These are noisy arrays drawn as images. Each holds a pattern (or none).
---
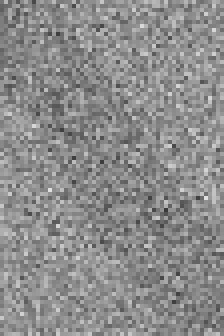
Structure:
a diagonal band
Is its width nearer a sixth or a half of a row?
a half
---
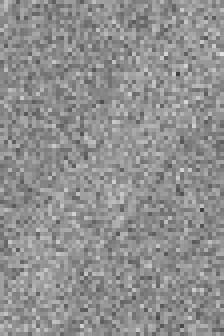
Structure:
a diagonal band
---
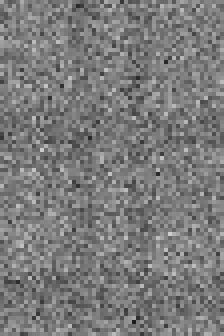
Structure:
bands of rows crossing bands of columns
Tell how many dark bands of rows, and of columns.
2 and 2
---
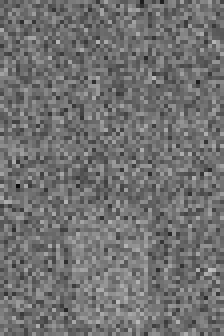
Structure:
one block
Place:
bottom middle
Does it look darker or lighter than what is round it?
lighter
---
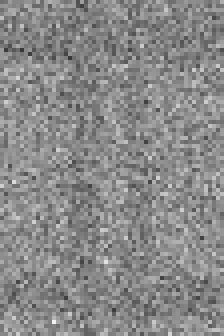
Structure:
bands of rows crossing bands of columns
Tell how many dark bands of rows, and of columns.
2 and 2
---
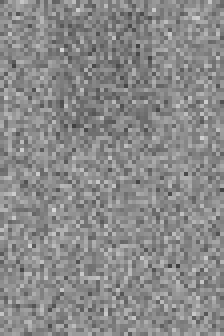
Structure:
one block
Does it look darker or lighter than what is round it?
darker
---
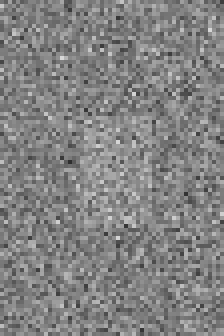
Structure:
one block
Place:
centre
